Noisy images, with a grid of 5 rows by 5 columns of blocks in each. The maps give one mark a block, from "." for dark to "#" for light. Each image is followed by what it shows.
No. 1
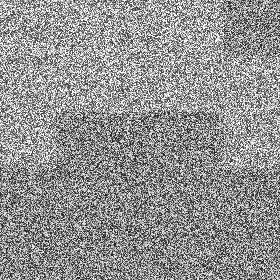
# # # # .
# # # # #
# . . . #
. . . . .
. . . . .
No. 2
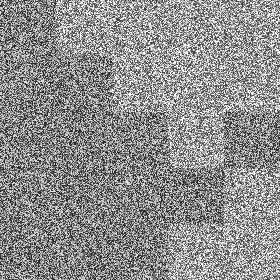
. # # # #
. . # # #
. . . # .
. . . . #
. . . # #
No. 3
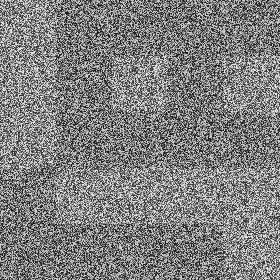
# . . . .
# . # . #
# . . . .
. # # # #
. . . . #
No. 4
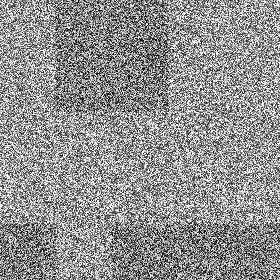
# . . # #
# . . # #
# # # # #
# # # # #
. # . . .
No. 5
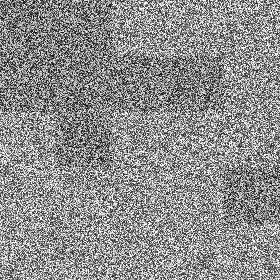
. . # # #
. . . . #
# . # # #
# # # # .
# # # # #
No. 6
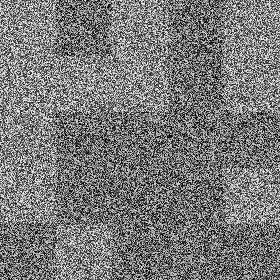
# . # . #
# # # . #
# . . . .
# . . . #
. # . . .
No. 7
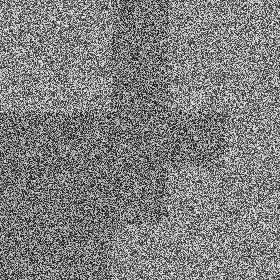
# # . # #
# # . # #
. . . . #
. . . # #
. . # # #
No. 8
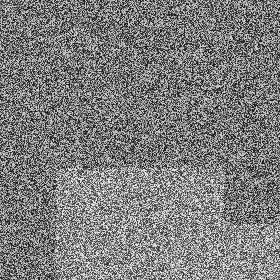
. . . . .
. . . . .
. . . . .
. # # # .
. # # # #
